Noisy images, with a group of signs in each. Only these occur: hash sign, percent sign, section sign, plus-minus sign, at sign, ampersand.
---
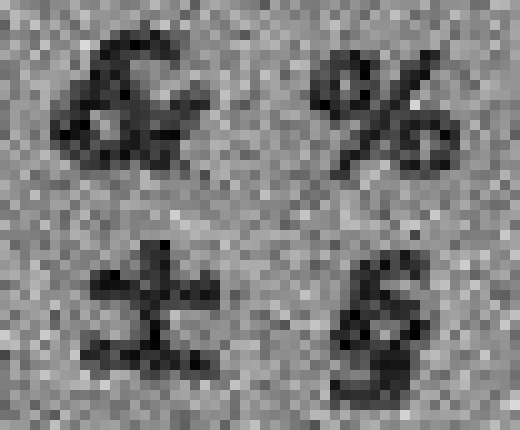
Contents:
top left: ampersand; top right: percent sign; bottom left: plus-minus sign; bottom right: section sign
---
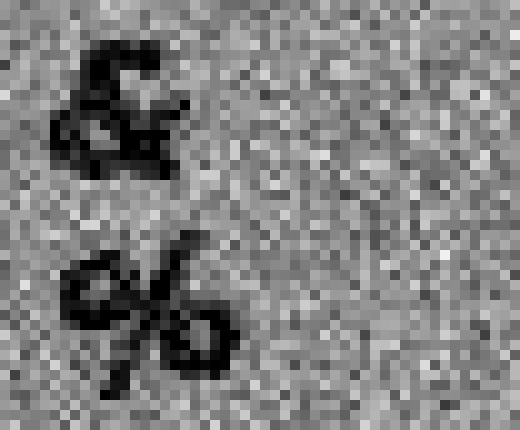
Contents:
top left: ampersand; bottom left: percent sign
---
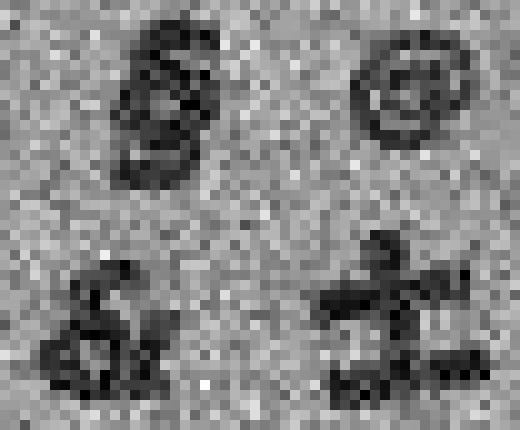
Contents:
top left: section sign; top right: at sign; bottom left: ampersand; bottom right: plus-minus sign
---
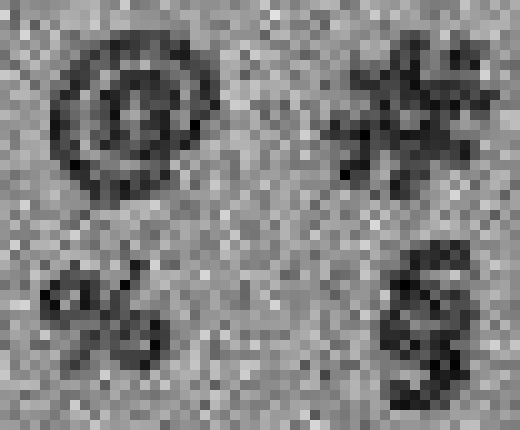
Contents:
top left: at sign; top right: hash sign; bottom left: percent sign; bottom right: section sign
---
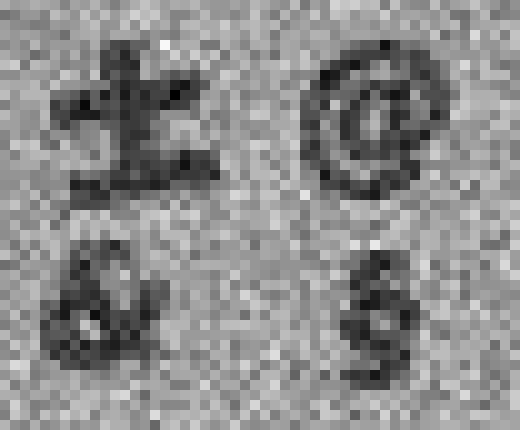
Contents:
top left: plus-minus sign; top right: at sign; bottom left: ampersand; bottom right: section sign
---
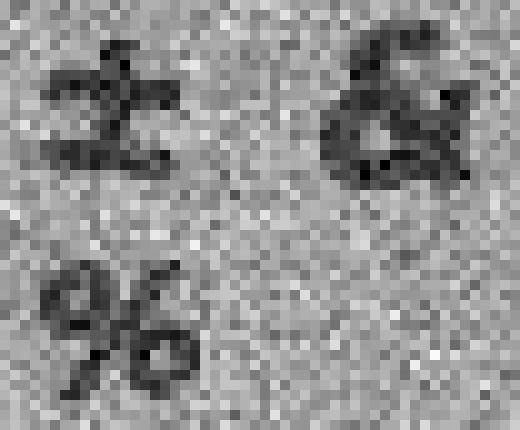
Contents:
top left: plus-minus sign; top right: ampersand; bottom left: percent sign
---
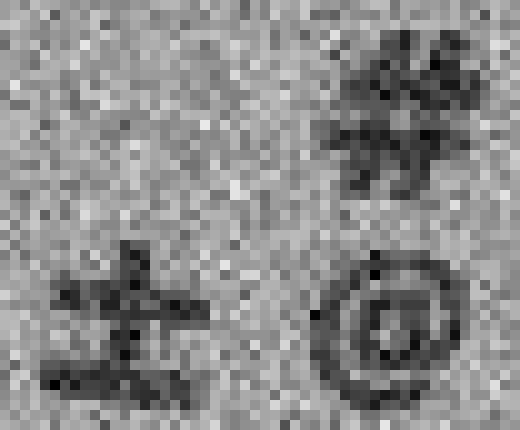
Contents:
top right: hash sign; bottom left: plus-minus sign; bottom right: at sign
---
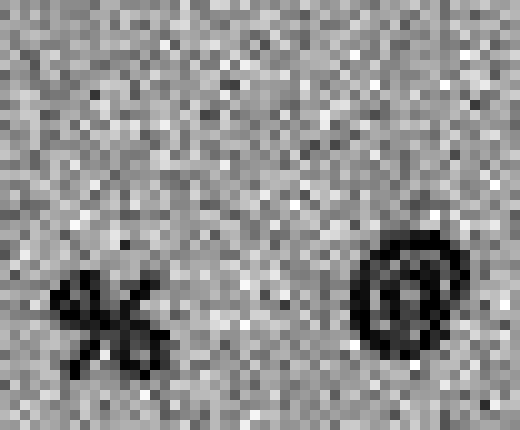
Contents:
bottom left: percent sign; bottom right: at sign
